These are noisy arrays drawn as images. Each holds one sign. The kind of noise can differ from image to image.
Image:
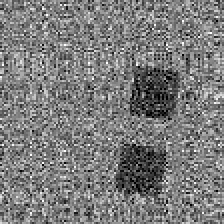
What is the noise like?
low rank plus noise
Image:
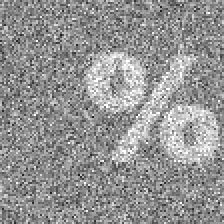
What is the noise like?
independent entries
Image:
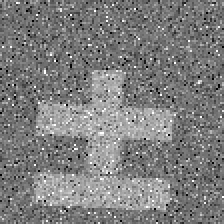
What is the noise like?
heavy tails
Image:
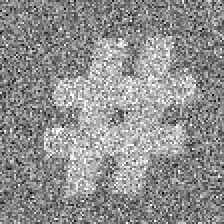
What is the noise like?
independent entries
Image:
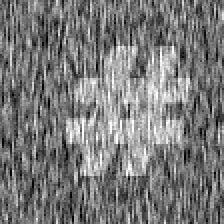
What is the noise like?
streaked along the columns
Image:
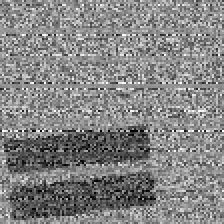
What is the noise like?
rows of uneven size
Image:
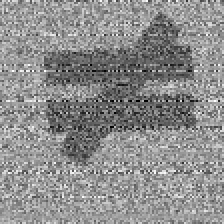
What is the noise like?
rows of uneven size
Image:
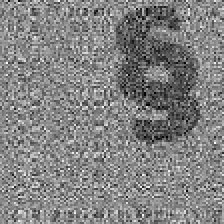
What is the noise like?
low rank plus noise
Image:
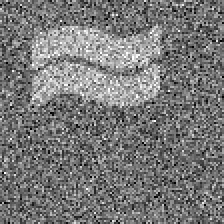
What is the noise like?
independent entries
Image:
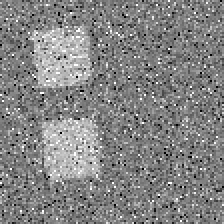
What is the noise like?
heavy tails
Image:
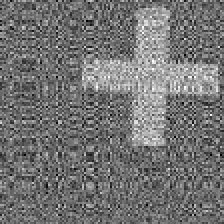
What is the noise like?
low rank plus noise
